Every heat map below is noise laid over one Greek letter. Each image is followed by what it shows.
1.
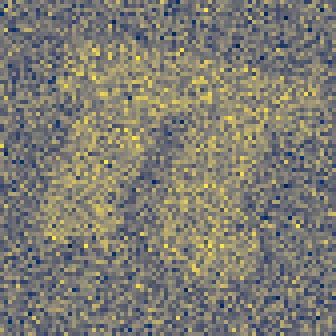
pi
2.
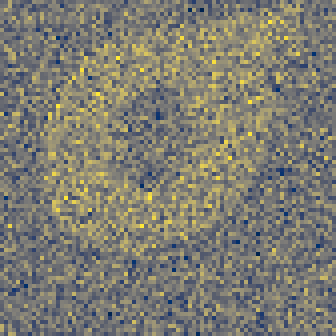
sigma
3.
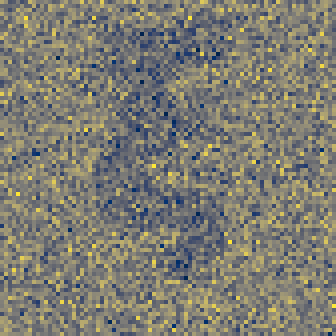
xi
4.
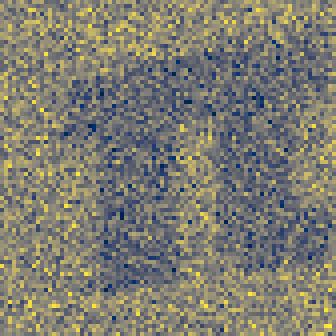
pi
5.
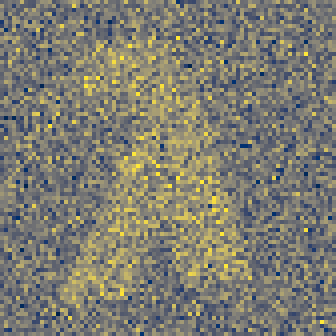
lambda
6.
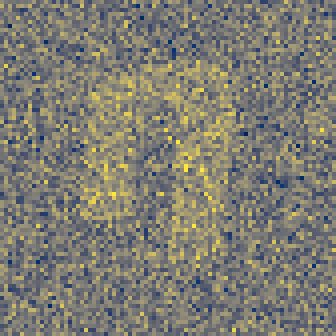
eta
